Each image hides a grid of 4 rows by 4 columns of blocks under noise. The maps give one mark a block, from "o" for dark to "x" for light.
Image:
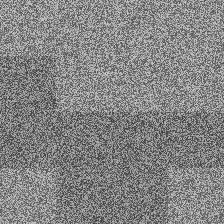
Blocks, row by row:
x x x x
o x x x
o o o o
x o o x
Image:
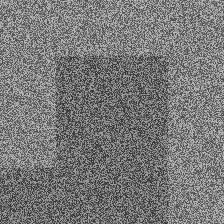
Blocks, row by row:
x x x x
x o o x
x o o x
o o o x
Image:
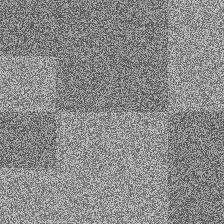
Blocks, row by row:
o o o x
x o o x
o x x o
x x x o
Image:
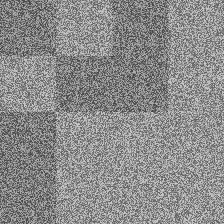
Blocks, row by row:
o x o x
x o o x
o x x x
o x x x
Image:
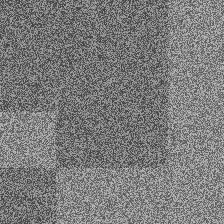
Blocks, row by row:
o o o x
o o o x
x o o x
o x x x
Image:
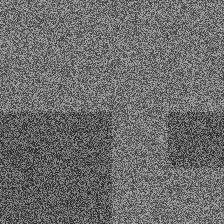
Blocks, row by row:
x x x x
x x x x
o o x o
o o x x
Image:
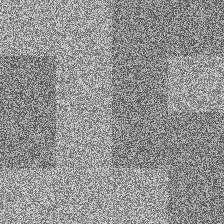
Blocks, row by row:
x x o o
o x o x
o x o o
x x x o
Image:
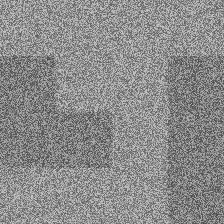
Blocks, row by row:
x x x x
o x x o
o o x o
x x x o
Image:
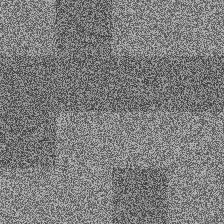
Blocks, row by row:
x o x x
o o o o
o x x x
x x o x
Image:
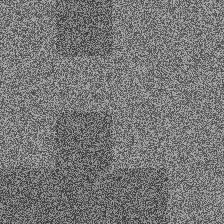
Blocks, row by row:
x o x x
x x x x
x o x x
o o o x
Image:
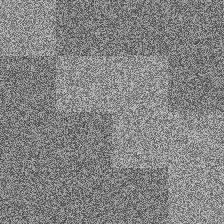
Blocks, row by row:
x o o o
o x x o
o o x x
o o o x
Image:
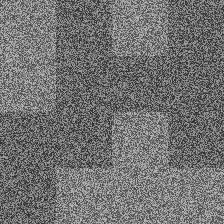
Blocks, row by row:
x o x o
x o o o
o o x o
o x x x
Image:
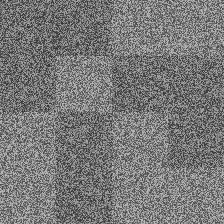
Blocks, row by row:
o o x x
o x o o
x o x o
x o x x
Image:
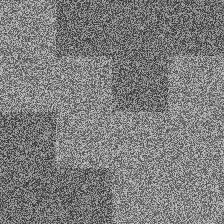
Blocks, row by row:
x o o o
x x o x
o x x x
o o x x
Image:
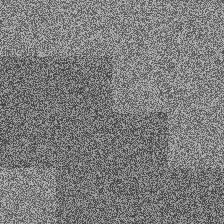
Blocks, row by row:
x x x x
o o x x
o o o x
x o o o
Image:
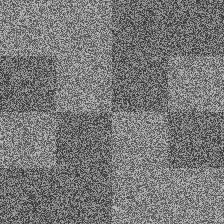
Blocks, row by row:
x x o o
o x o x
x o x o
o o x x
